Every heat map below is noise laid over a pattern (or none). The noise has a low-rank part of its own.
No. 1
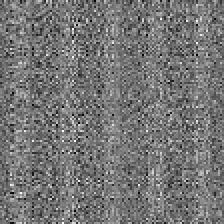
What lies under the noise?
vertical stripes
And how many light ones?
5
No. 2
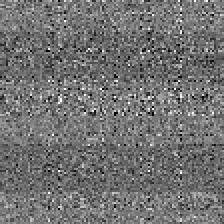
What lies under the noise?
horizontal stripes
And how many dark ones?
2
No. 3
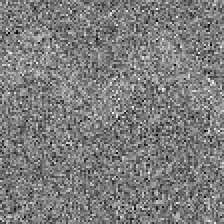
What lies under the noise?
a wavy band
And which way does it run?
left to right
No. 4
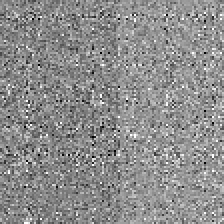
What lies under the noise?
a sharp edge
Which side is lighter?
right
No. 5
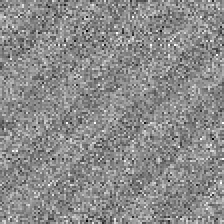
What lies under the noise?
diagonal stripes
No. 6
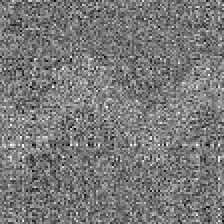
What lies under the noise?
a wavy band
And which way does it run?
left to right
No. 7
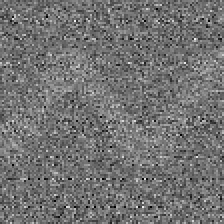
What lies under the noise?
a wavy band
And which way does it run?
left to right
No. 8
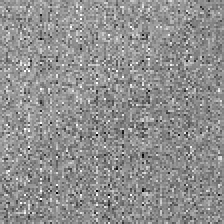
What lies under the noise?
a sharp edge
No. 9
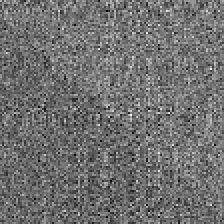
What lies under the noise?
a sharp edge
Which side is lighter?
top right
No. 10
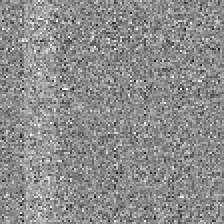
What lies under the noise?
one vertical stripe
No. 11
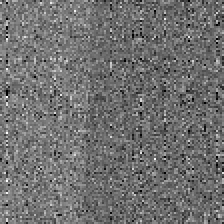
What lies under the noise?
a sharp edge
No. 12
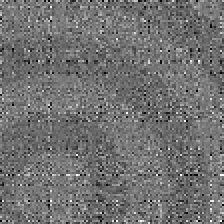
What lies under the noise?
rings round one point
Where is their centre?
bottom left
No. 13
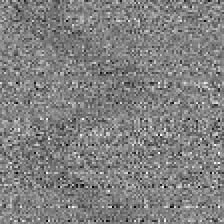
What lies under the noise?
a wavy band
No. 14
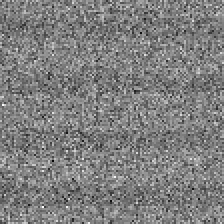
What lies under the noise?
horizontal stripes
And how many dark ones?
4
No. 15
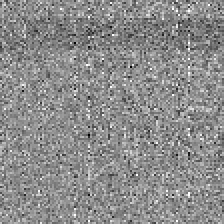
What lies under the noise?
one horizontal stripe
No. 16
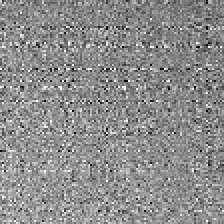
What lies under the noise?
a smooth slope
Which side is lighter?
bottom left
